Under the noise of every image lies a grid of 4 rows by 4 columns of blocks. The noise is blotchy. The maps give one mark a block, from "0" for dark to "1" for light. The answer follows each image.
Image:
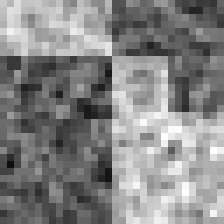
1 1 0 0
0 0 1 0
0 0 1 1
0 0 1 1
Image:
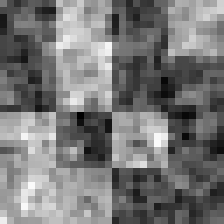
0 1 0 1
0 1 0 0
1 0 1 0
1 1 0 0
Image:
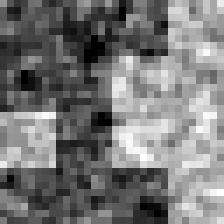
0 0 0 1
0 0 1 1
1 0 1 1
0 0 0 1
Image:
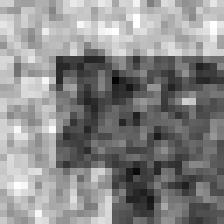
1 1 1 1
1 0 0 0
1 0 0 0
1 1 0 0
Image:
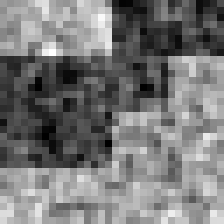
1 1 0 0
0 0 0 1
0 0 1 1
1 1 1 1
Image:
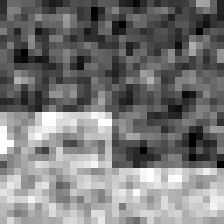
0 0 0 0
0 0 0 0
1 1 0 0
1 1 1 1
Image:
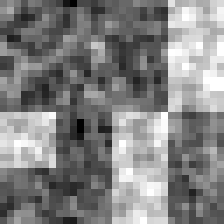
0 0 0 1
0 0 0 1
1 0 1 0
0 0 1 0
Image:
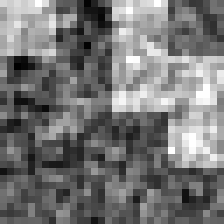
1 0 1 0
0 0 1 1
0 0 0 1
0 0 0 0
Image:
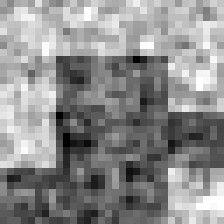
1 1 1 1
1 0 0 1
1 0 0 0
0 0 0 1
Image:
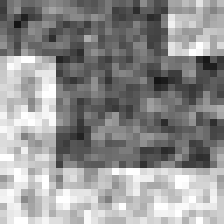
0 0 0 1
1 0 0 0
1 0 0 0
1 1 1 1
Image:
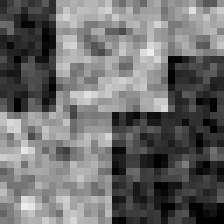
0 1 1 1
0 1 1 0
1 1 0 0
1 1 0 0
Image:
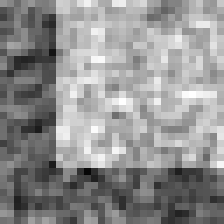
0 1 1 1
0 1 1 1
0 1 1 1
0 0 0 0
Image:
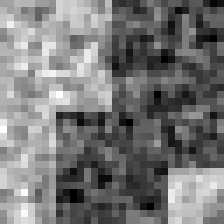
1 1 0 0
1 1 0 0
1 0 0 0
1 0 0 1
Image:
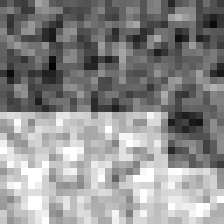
0 0 0 0
0 0 0 0
1 1 1 0
1 1 1 1
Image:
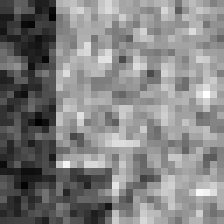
0 1 1 1
0 1 1 1
0 1 1 1
0 0 1 1
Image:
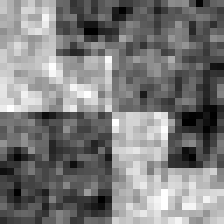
1 0 0 0
1 1 0 0
0 0 1 0
0 0 1 1
